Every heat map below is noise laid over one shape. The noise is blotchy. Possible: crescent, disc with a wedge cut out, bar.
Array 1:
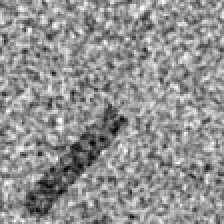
bar
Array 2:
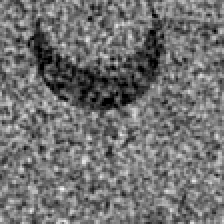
crescent
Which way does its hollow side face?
up
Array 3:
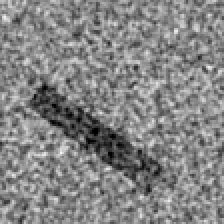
bar
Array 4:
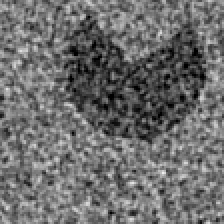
disc with a wedge cut out
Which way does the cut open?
up
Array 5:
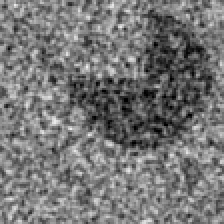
disc with a wedge cut out
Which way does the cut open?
up and left
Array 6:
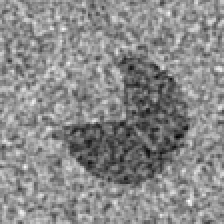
disc with a wedge cut out
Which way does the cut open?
up and left
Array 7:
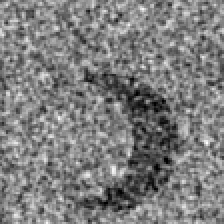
crescent
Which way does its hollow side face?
left
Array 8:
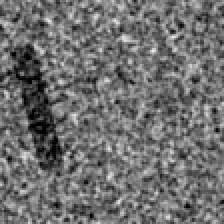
bar
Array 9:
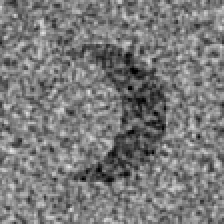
crescent
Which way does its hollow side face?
left
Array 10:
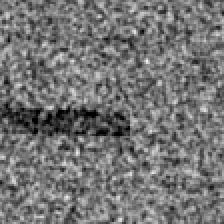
bar
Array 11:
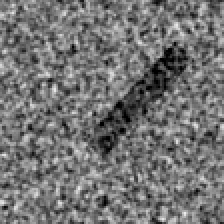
bar
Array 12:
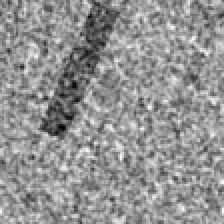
bar
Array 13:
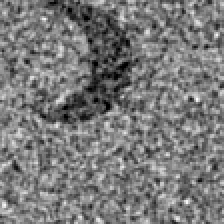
crescent
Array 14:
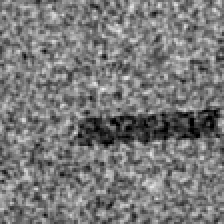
bar
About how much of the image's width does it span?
two thirds
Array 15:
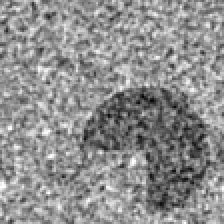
disc with a wedge cut out
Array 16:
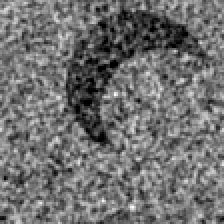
crescent
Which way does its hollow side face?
down and right
